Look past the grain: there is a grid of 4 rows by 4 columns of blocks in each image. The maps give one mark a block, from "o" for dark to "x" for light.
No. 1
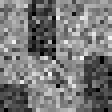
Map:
x o x x
x o x x
x x x o
o x x o
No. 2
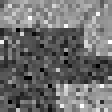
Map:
x x x x
o o o x
o o o o
o o x x
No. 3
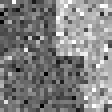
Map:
o o x x
o o x x
o o o x
o o o x
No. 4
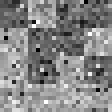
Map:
o x o o
x o o x
x o x o
x x x x
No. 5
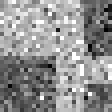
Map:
x x x o
x x x o
o o x x
o o x o
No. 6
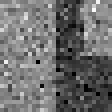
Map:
x x o x
x x o x
x x o o
x x o o
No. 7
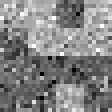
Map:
x x o x
o x x x
o o o o
o o x o
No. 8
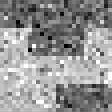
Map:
o o o o
x o o x
x x x x
x x o o
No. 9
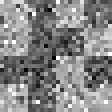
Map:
x o x o
x o o x
o o x o
x o x x
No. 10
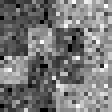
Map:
o o x x
o x o x
x o o x
o o x x
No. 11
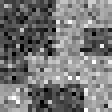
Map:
o o x x
o o x o
o x x x
x o o x
